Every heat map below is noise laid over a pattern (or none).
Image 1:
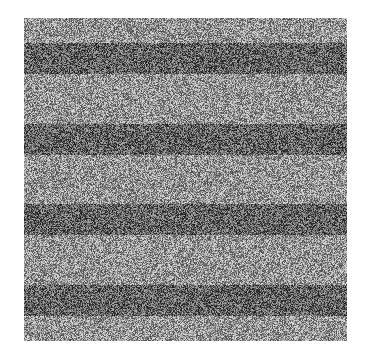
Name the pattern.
horizontal stripes
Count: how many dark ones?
4
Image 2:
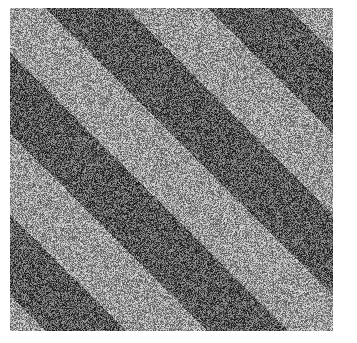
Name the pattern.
diagonal stripes
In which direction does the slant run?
top left to bottom right
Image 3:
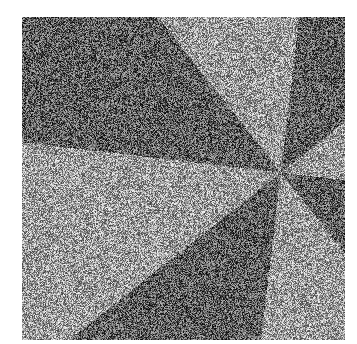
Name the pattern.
spokes from one point
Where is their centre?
middle right
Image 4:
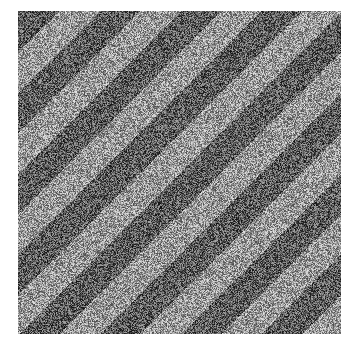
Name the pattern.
diagonal stripes
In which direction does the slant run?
bottom left to top right
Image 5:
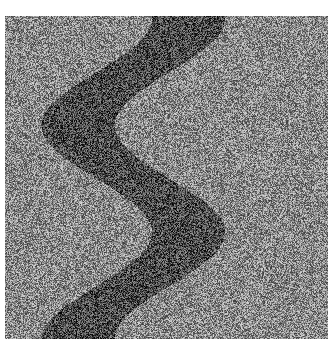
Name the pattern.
a wavy band
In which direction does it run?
top to bottom
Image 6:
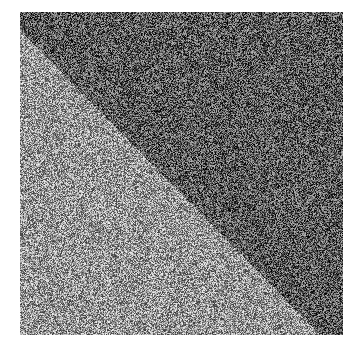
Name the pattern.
a sharp edge
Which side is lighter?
bottom left
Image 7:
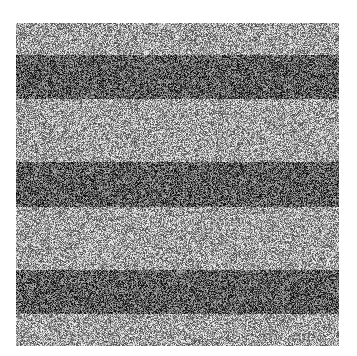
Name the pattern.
horizontal stripes
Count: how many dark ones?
3
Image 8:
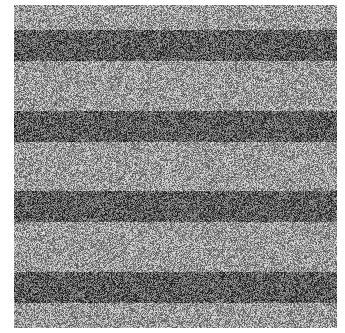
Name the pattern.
horizontal stripes
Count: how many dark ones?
4
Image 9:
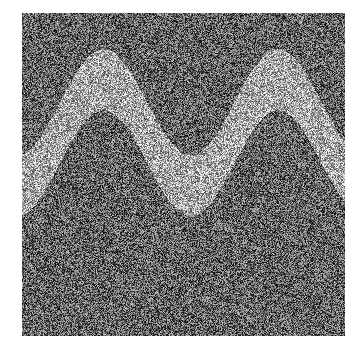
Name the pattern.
a wavy band
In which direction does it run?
left to right
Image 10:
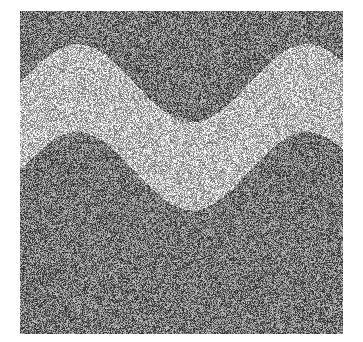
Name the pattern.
a wavy band
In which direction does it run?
left to right
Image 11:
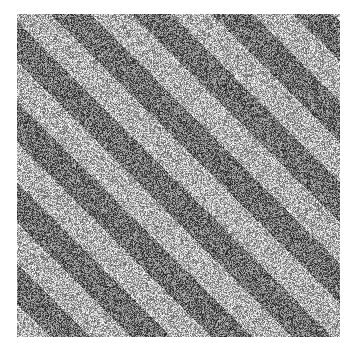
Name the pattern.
diagonal stripes
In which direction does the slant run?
top left to bottom right
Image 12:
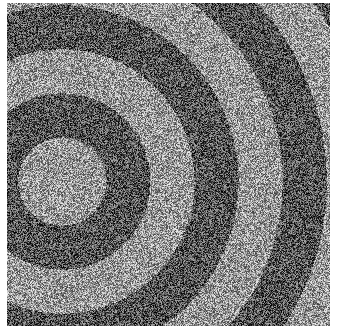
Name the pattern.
rings round one point
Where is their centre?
middle left
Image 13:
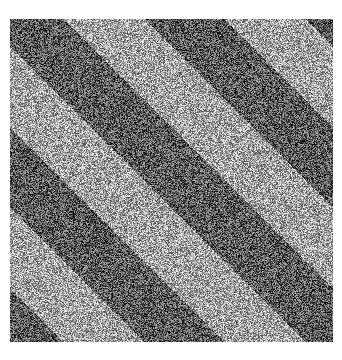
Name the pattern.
diagonal stripes
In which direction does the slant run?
top left to bottom right
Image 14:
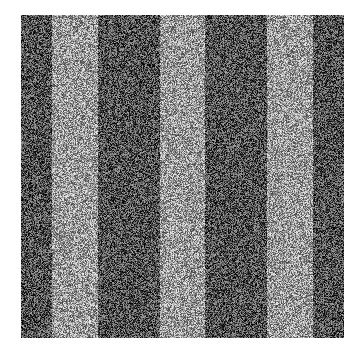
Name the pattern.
vertical stripes
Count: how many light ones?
3
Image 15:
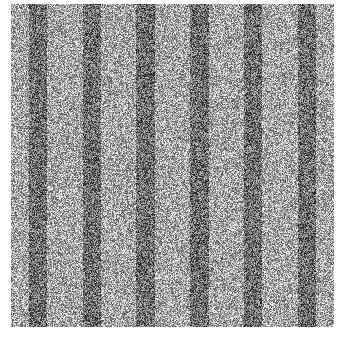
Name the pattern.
vertical stripes
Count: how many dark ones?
6
